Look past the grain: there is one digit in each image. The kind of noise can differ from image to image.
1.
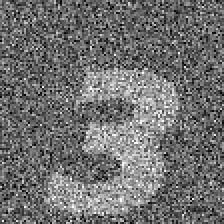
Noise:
independent entries
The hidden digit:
3
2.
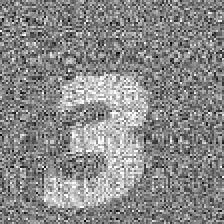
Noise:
low rank plus noise
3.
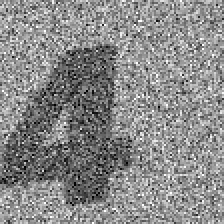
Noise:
independent entries
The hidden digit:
4
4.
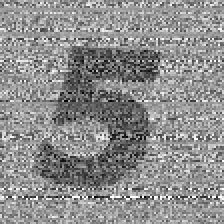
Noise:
rows of uneven size
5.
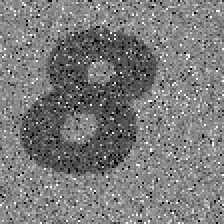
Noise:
heavy tails
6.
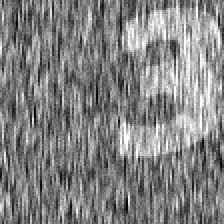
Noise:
streaked along the columns
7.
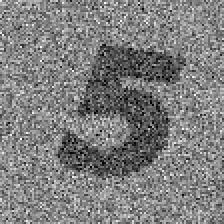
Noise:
independent entries
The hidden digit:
5
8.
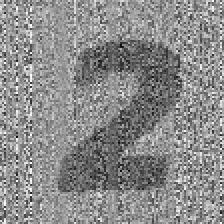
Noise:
columns of uneven size
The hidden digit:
2
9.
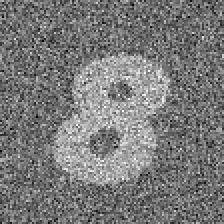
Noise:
independent entries
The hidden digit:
8
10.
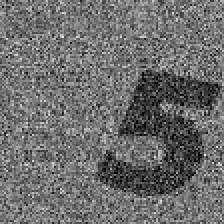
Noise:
low rank plus noise
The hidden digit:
5
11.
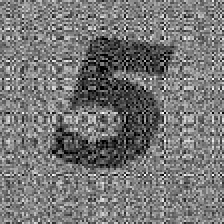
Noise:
low rank plus noise
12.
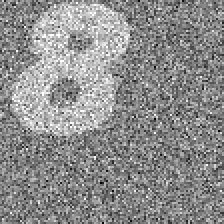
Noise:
independent entries
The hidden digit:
8
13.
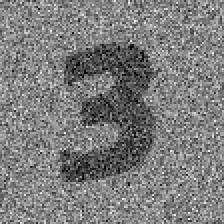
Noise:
independent entries
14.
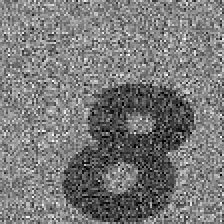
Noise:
low rank plus noise
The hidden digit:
8
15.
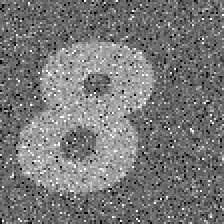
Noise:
heavy tails
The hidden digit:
8
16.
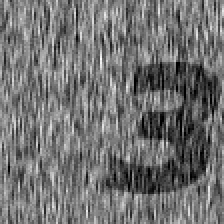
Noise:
streaked along the columns
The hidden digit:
3
